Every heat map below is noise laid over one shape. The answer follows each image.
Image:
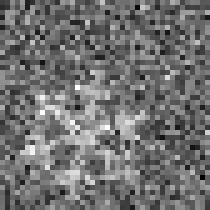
light snowflake
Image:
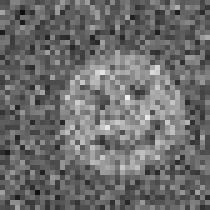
light smiling face
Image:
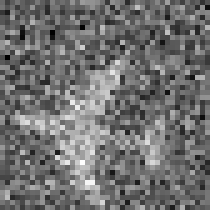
light airplane
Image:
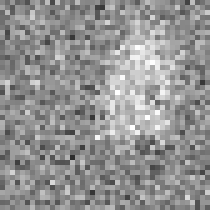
light chess knight
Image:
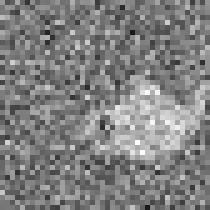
light teapot
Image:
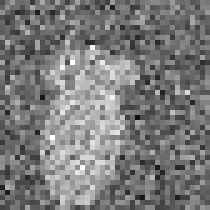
light footprint
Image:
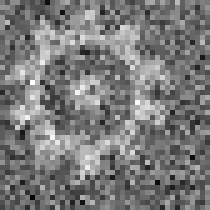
light gear
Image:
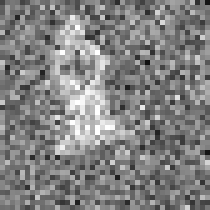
light chess bishop
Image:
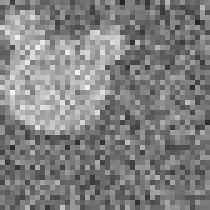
light bear's head
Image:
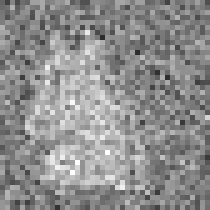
light chess knight
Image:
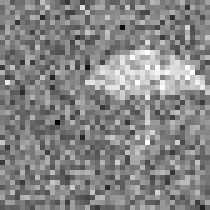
light umbrella
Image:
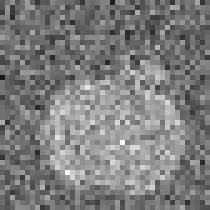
light apple
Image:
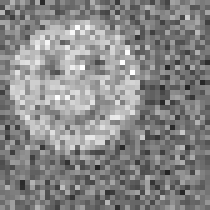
light smiling face
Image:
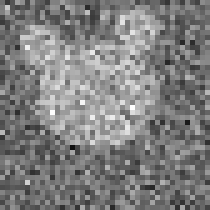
light bear's head
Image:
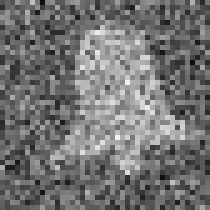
light bell
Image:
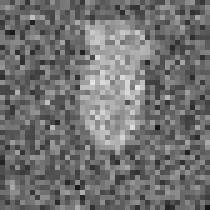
light footprint
